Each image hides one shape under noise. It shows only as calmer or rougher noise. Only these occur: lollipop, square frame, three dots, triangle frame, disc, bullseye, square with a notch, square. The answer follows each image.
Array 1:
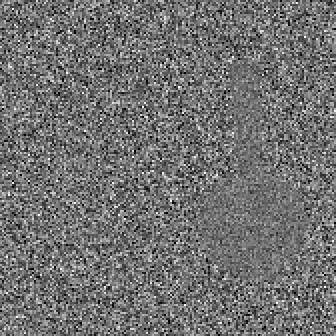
lollipop
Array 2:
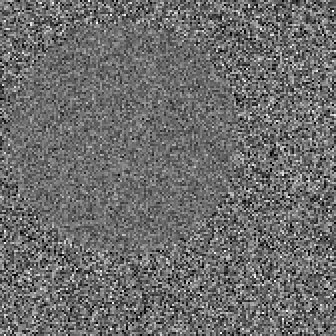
disc
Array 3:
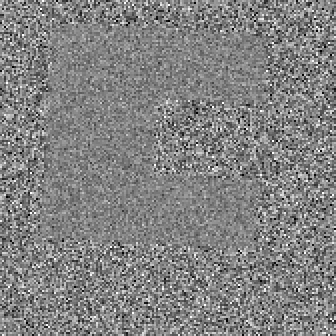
square with a notch
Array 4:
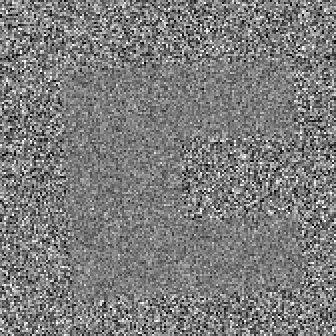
square with a notch
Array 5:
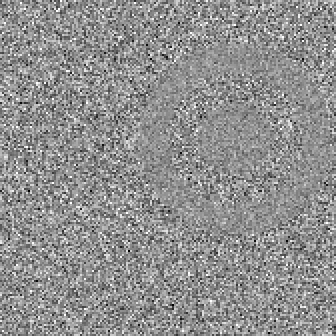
bullseye
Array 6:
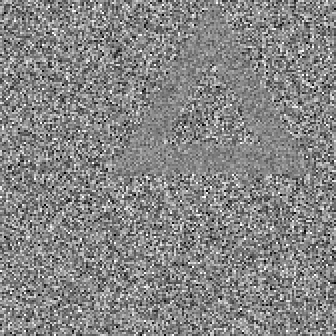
triangle frame
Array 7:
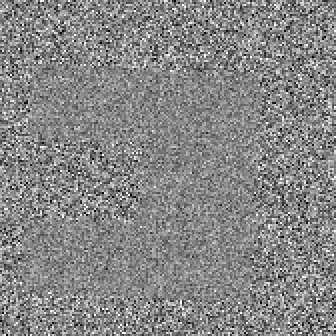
square with a notch
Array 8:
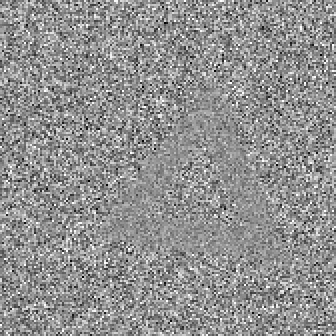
triangle frame
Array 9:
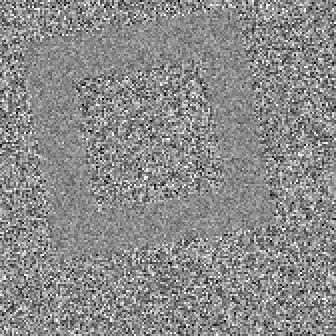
square frame
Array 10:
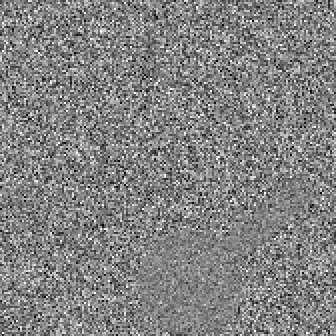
lollipop
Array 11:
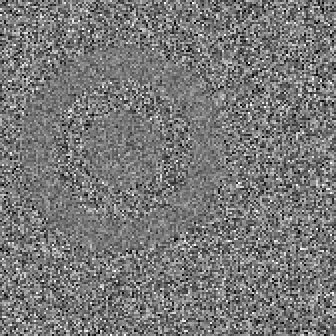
bullseye
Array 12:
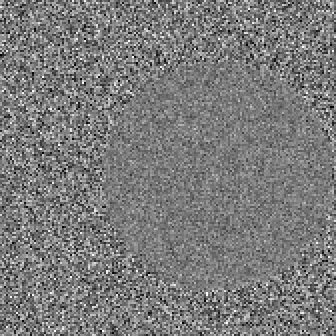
disc
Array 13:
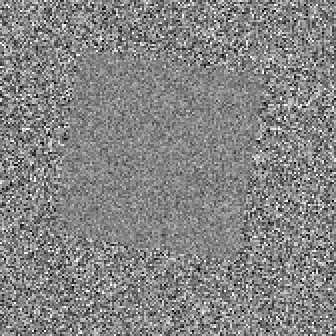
square
